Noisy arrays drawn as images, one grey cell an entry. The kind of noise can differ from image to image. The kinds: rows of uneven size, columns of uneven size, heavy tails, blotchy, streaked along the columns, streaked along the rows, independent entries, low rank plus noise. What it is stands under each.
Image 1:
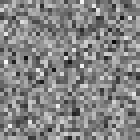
independent entries
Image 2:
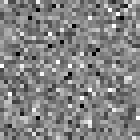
heavy tails
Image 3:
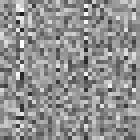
columns of uneven size
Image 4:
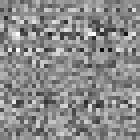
rows of uneven size
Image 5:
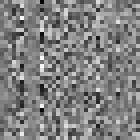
columns of uneven size
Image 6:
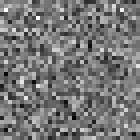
independent entries
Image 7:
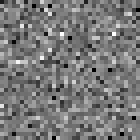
heavy tails
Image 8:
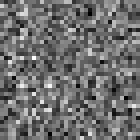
low rank plus noise
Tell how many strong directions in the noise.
one
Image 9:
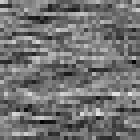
streaked along the rows
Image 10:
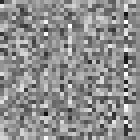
columns of uneven size
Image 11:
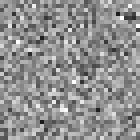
independent entries
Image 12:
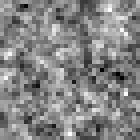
blotchy
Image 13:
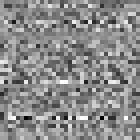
rows of uneven size
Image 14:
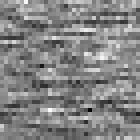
streaked along the rows
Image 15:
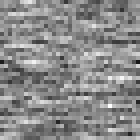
streaked along the rows
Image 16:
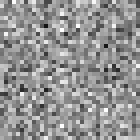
low rank plus noise
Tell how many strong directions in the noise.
five to eight
